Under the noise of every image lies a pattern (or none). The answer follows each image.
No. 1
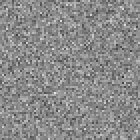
only noise
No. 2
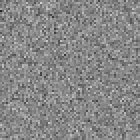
only noise
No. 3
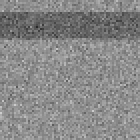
one band of rows
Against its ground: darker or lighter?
darker
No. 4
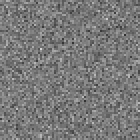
only noise
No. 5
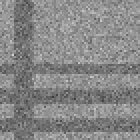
bands of rows crossing bands of columns
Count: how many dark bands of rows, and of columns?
3 and 1
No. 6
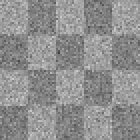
a checkerboard
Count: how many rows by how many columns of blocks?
4 by 5
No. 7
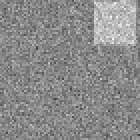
one block
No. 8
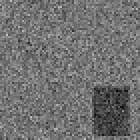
one block
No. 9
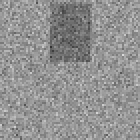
one block
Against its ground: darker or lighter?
darker
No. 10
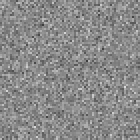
only noise
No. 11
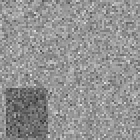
one block
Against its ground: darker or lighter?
darker
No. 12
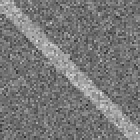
a diagonal band
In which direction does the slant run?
top left to bottom right
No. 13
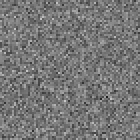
only noise
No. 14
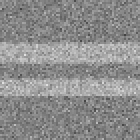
bands of rows
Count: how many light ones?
2
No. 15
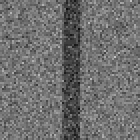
one band of columns
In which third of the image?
middle
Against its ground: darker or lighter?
darker
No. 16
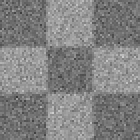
a checkerboard
